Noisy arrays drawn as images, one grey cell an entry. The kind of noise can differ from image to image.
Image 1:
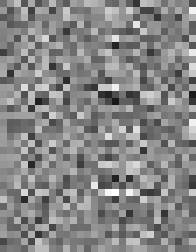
low rank plus noise
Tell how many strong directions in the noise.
one
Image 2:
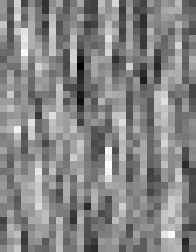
streaked along the columns
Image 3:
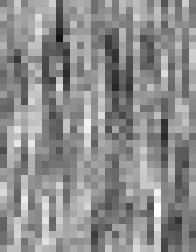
streaked along the columns
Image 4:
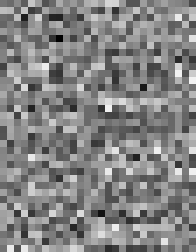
low rank plus noise
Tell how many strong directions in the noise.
three or four
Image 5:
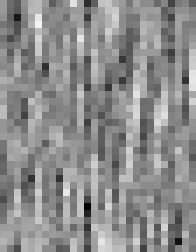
streaked along the columns
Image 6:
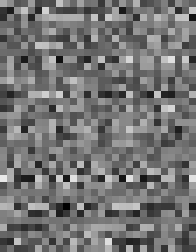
rows of uneven size
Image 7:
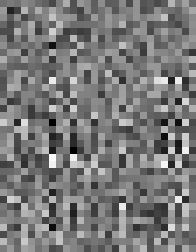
low rank plus noise
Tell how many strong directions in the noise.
one
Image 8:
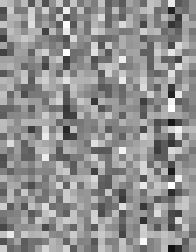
columns of uneven size
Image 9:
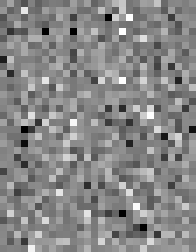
heavy tails
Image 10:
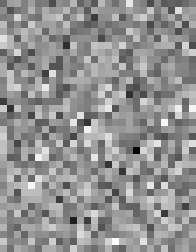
independent entries
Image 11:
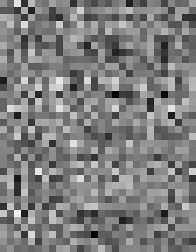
low rank plus noise
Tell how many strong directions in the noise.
two
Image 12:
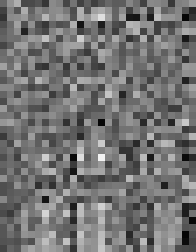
low rank plus noise
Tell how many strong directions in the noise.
one
